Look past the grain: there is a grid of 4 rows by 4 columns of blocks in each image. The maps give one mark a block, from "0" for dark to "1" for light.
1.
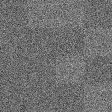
0110
0001
0010
0001
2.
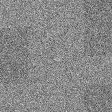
1110
0110
0111
1110
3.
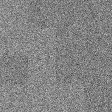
1000
1100
0100
1110
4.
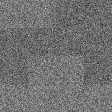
1100
0000
0110
1111
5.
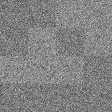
0011
0101
1110
0000
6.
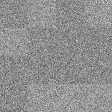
0101
1000
0000
0111
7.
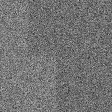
1000
1000
1100
1100
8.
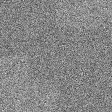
0011
0000
1000
1100
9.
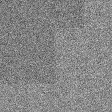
0001
0011
0011
1111
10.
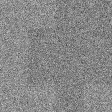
1100
1000
1000
1101
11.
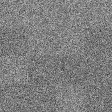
1111
0110
1000
0010
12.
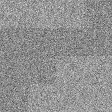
1110
0000
0011
0111
